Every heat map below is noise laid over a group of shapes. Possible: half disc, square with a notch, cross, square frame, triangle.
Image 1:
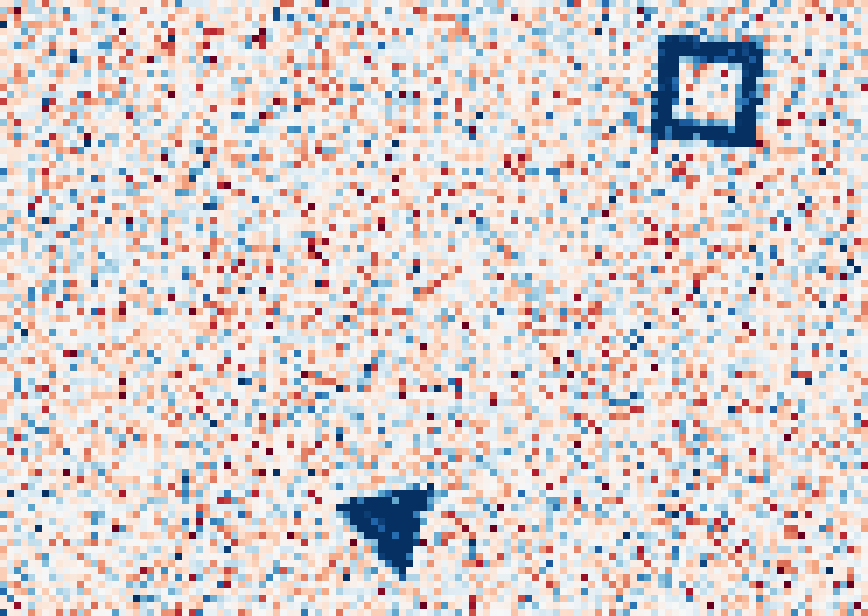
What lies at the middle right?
nothing
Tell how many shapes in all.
2
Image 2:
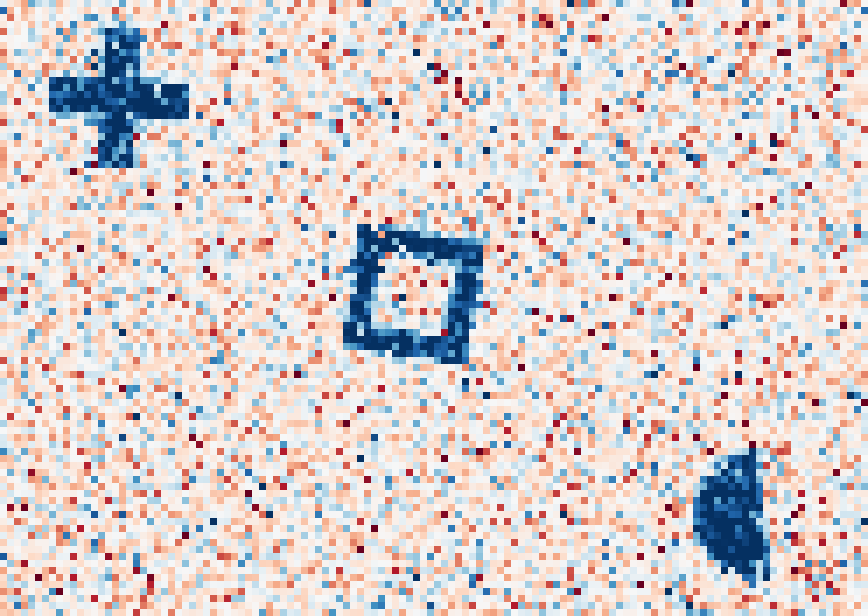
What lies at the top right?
nothing
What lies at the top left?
cross
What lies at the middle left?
nothing
